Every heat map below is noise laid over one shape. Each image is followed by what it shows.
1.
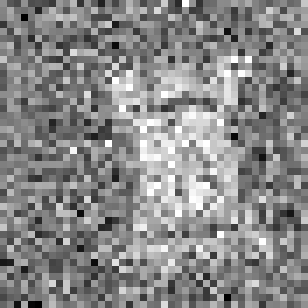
chess rook
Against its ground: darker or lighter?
lighter
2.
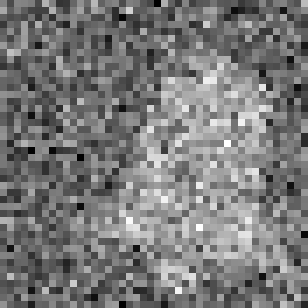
bell
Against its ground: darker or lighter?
lighter
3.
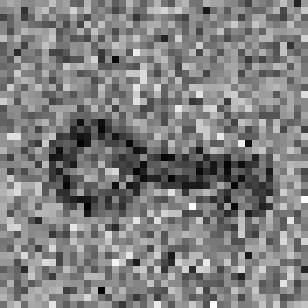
key
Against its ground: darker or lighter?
darker
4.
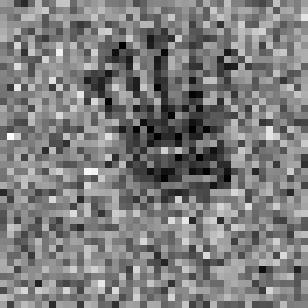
chess queen
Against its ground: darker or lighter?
darker
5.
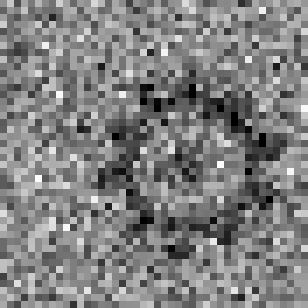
gear
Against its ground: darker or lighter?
darker
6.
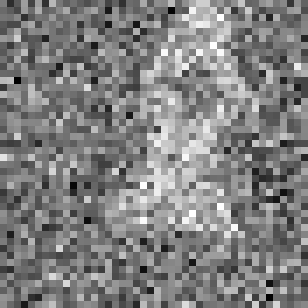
chess bishop
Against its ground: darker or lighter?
lighter
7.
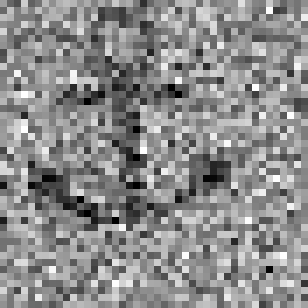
anchor
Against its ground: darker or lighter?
darker
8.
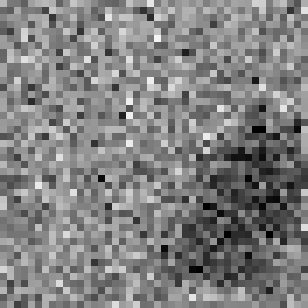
chess knight
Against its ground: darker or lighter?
darker
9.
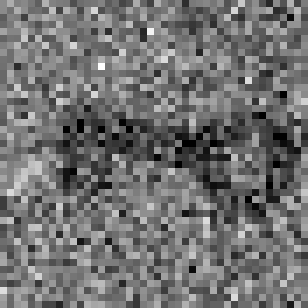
key
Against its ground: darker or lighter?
darker
